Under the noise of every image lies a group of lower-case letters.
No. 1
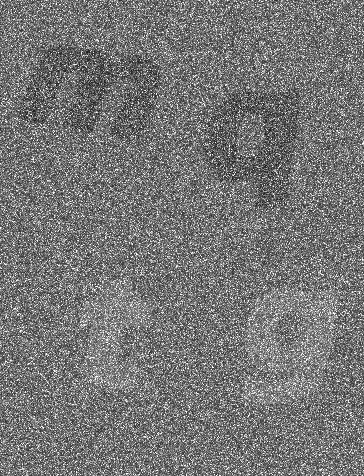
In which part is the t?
bottom left
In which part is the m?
top left
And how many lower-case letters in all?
4
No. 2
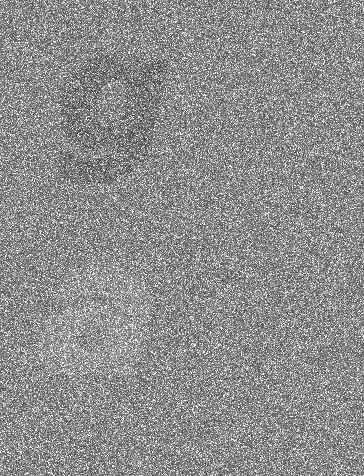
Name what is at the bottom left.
a
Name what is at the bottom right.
nothing
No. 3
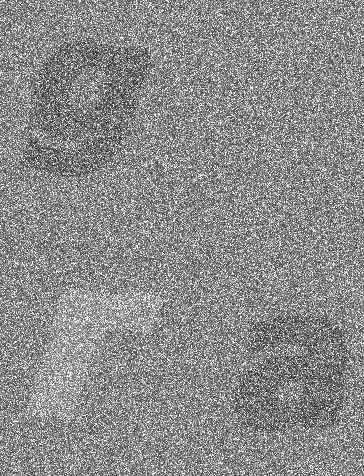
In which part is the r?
bottom left
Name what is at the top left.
g
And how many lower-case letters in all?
3
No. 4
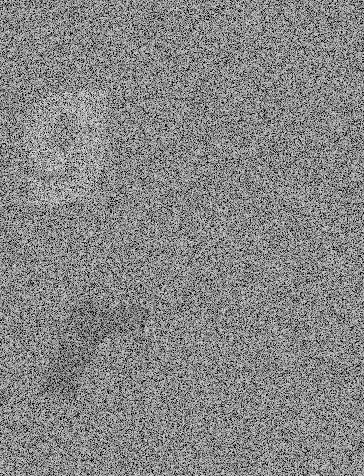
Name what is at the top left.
g
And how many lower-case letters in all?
2
